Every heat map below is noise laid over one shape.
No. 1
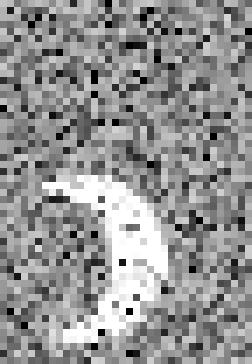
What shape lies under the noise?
crescent
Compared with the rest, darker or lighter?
lighter
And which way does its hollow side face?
left
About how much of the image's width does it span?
half
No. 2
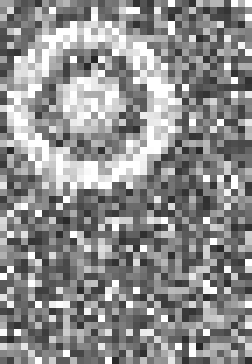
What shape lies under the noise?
bullseye
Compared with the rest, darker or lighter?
lighter
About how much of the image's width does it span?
two thirds
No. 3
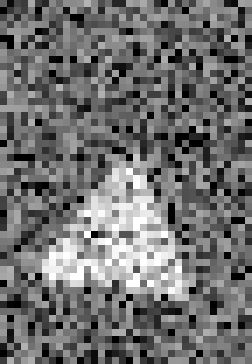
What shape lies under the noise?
triangle
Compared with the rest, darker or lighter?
lighter
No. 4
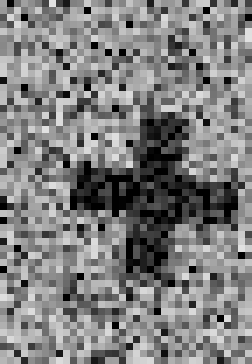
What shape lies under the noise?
cross
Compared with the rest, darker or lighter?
darker
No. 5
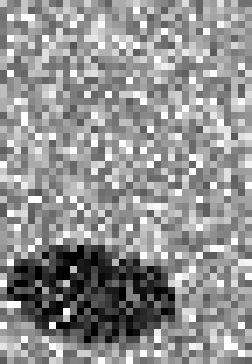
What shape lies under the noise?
ellipse
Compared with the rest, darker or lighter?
darker
